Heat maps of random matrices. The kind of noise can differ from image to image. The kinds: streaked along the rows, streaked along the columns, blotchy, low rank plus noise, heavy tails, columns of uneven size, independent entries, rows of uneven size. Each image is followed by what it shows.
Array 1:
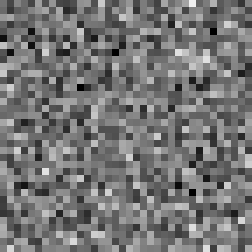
independent entries
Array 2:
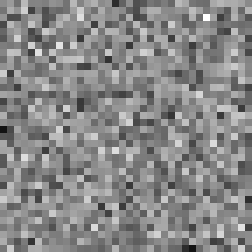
independent entries
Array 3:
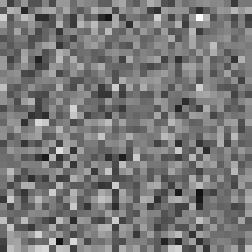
low rank plus noise
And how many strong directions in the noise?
two
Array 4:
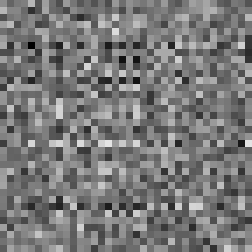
low rank plus noise
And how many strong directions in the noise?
one
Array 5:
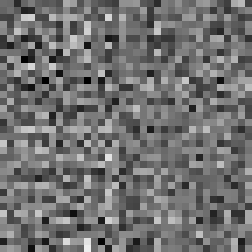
low rank plus noise
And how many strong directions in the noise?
five to eight
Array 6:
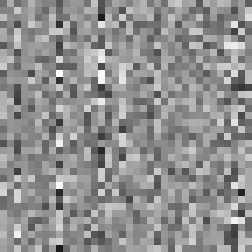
columns of uneven size
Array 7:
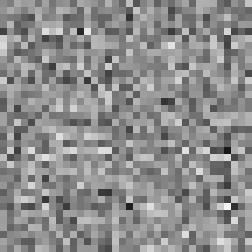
low rank plus noise
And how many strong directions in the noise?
two
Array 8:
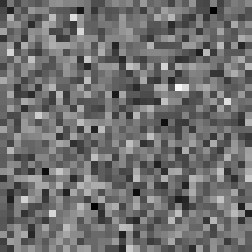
independent entries
